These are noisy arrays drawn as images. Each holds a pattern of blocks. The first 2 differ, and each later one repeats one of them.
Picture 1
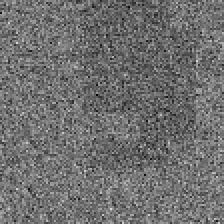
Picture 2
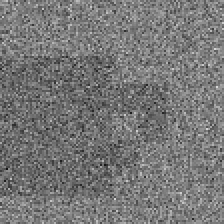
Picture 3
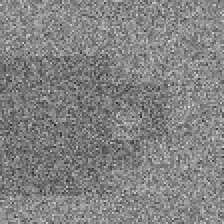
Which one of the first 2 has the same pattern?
2
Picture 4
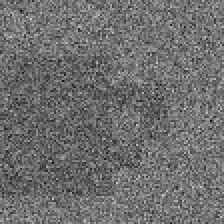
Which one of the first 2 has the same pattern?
2
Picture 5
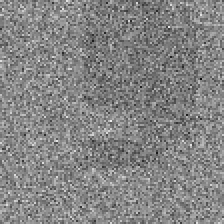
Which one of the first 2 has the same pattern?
1
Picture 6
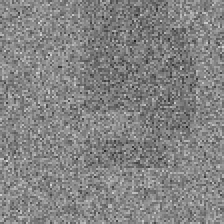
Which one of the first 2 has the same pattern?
1
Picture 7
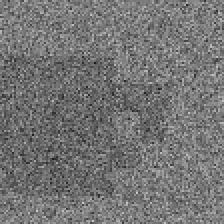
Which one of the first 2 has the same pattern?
2
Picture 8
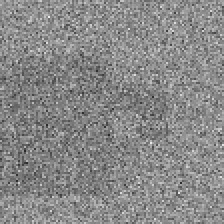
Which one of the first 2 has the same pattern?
2
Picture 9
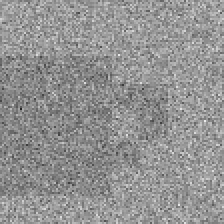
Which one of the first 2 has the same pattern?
2
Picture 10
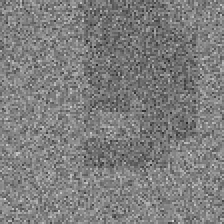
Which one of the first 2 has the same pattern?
1
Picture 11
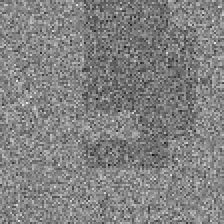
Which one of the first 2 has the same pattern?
1
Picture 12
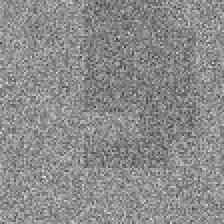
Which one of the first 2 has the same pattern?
1
